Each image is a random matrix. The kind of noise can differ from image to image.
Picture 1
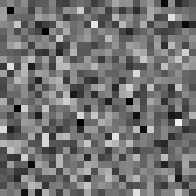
independent entries
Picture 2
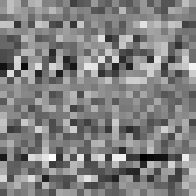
rows of uneven size
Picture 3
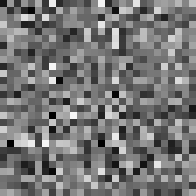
low rank plus noise
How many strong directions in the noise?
three or four
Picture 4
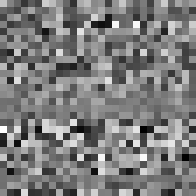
rows of uneven size
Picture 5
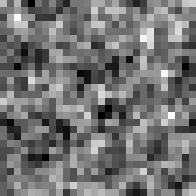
blotchy
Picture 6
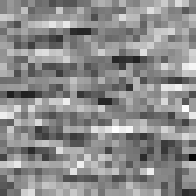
streaked along the rows
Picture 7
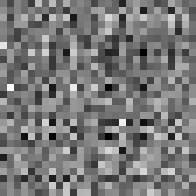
low rank plus noise
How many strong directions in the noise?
one
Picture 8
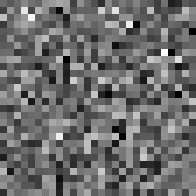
independent entries
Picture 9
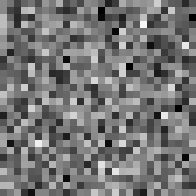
independent entries
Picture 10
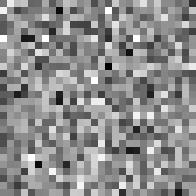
independent entries
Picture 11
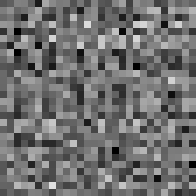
low rank plus noise
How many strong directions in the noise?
two
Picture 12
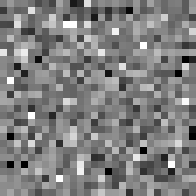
heavy tails
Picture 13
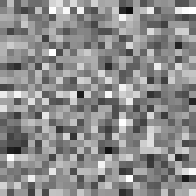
low rank plus noise
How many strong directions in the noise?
two
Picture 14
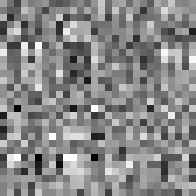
low rank plus noise
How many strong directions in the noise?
one
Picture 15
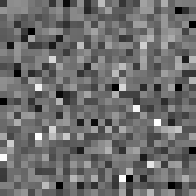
heavy tails
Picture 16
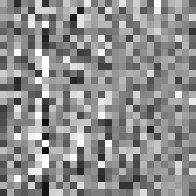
columns of uneven size
